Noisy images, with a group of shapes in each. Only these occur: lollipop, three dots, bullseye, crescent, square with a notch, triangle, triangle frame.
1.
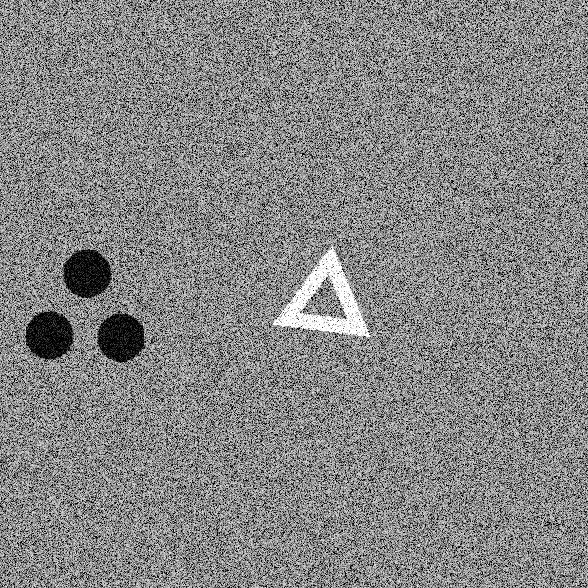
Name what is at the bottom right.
nothing
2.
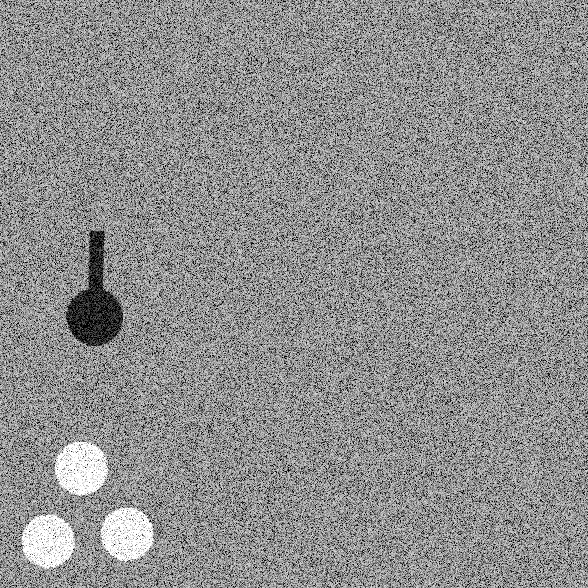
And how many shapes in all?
2
